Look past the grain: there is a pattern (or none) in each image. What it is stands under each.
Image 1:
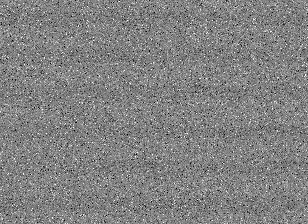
horizontal stripes
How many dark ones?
6
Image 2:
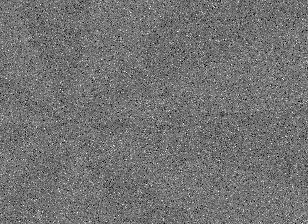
spokes from one point
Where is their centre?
middle left
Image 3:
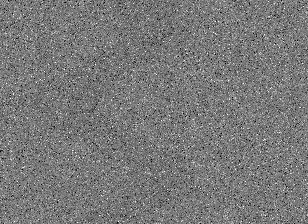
a wavy band
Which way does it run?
top to bottom
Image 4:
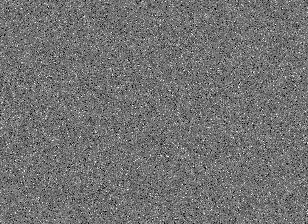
only noise
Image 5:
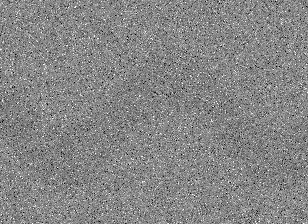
a wavy band
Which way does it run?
left to right
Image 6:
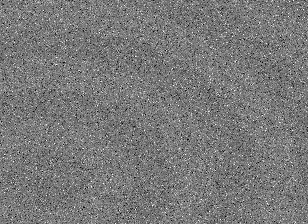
rings round one point
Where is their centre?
bottom left
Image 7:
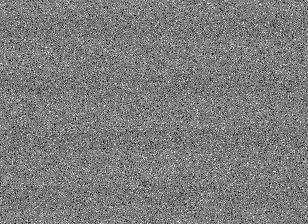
horizontal stripes
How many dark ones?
4
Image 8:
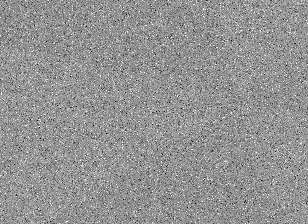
spokes from one point
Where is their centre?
middle right
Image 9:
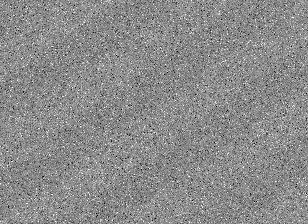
diagonal stripes
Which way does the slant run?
bottom left to top right
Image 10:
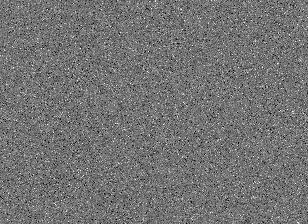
only noise
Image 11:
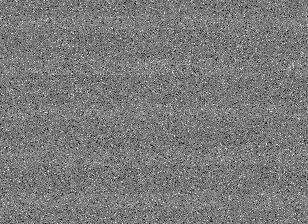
horizontal stripes
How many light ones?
5
